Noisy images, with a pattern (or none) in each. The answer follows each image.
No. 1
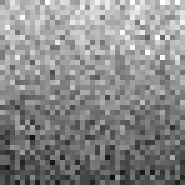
a smooth slope
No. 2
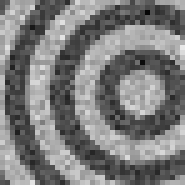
rings round one point
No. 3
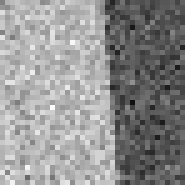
a sharp edge
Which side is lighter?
left
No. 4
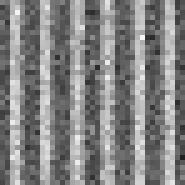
vertical stripes
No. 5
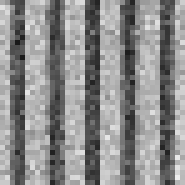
vertical stripes
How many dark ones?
5
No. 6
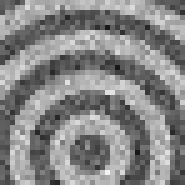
rings round one point
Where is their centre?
bottom middle
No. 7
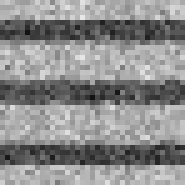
horizontal stripes
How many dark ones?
3
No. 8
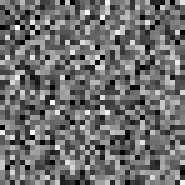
only noise
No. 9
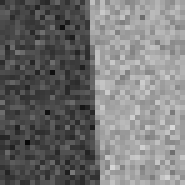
a sharp edge
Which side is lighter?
right
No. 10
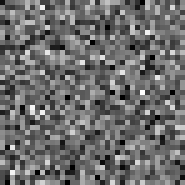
only noise
